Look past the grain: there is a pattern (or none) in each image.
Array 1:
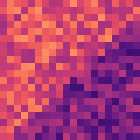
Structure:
a sharp edge
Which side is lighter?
top left
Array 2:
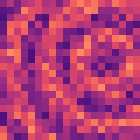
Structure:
rings round one point
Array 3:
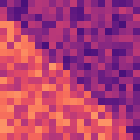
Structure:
a sharp edge
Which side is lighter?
bottom left
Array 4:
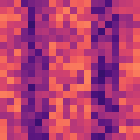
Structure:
vertical stripes
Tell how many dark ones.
2
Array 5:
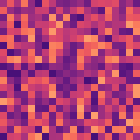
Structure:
only noise
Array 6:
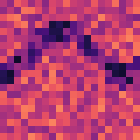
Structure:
a wavy band
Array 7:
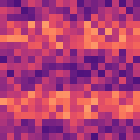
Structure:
horizontal stripes
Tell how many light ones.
2
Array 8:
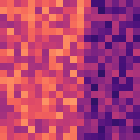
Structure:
a sharp edge
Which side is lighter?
left
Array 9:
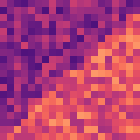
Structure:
a sharp edge
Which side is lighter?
bottom right
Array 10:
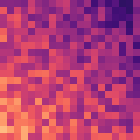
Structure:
a smooth slope
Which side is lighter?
bottom left
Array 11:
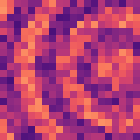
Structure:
rings round one point
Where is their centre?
middle right
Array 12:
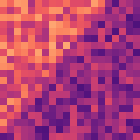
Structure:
a sharp edge
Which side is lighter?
top left
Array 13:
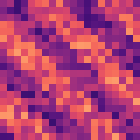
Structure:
diagonal stripes
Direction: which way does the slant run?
top left to bottom right
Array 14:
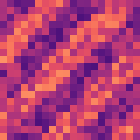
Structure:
diagonal stripes
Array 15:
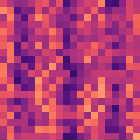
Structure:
vertical stripes
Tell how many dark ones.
3
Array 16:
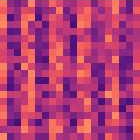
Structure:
vertical stripes
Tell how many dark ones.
5
